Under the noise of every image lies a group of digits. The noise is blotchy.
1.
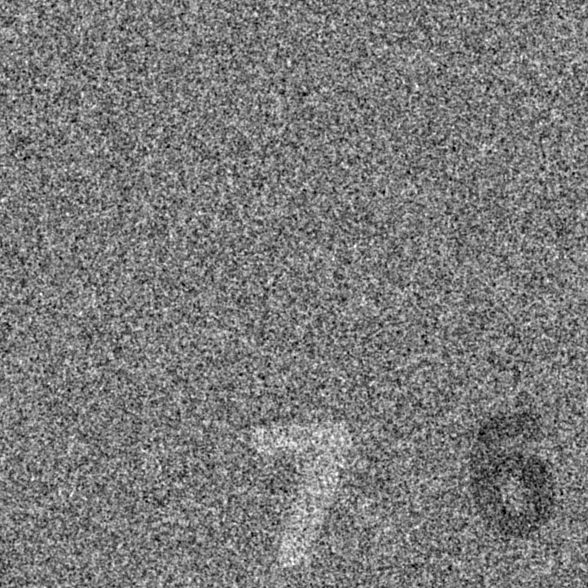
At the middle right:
nothing
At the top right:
nothing
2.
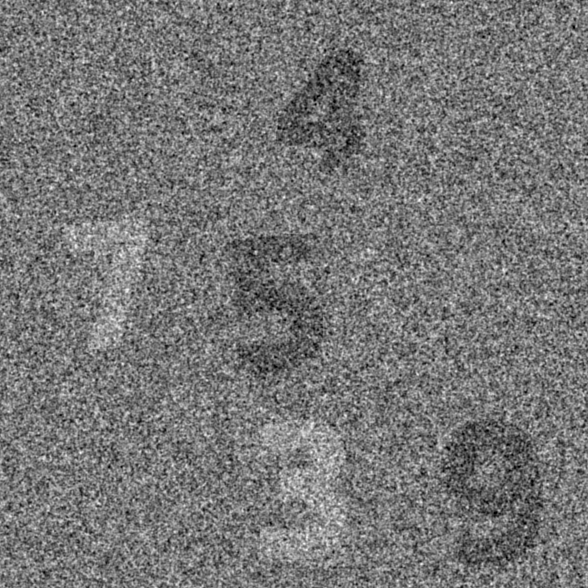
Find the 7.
middle left
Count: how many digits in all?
5
